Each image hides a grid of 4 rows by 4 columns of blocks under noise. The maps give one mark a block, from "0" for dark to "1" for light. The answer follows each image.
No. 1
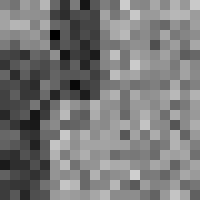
1011
0011
0111
0111
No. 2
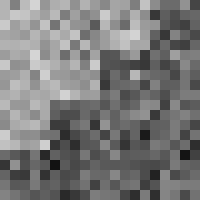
1110
1100
1000
0000
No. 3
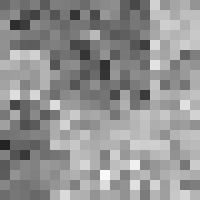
0001
1001
0111
0111
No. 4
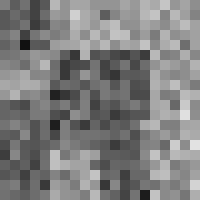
0111
1001
0001
0101
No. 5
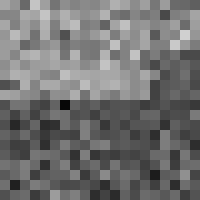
1111
1110
0000
0000
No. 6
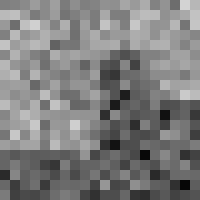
1111
1101
1100
0000
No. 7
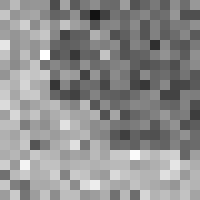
1000
1000
1100
1111
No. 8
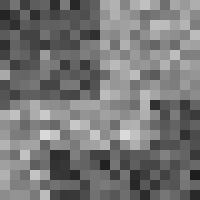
0011
0011
1110
1000
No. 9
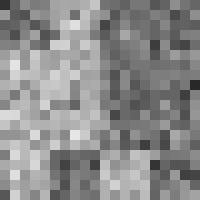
0100
1100
1100
1010
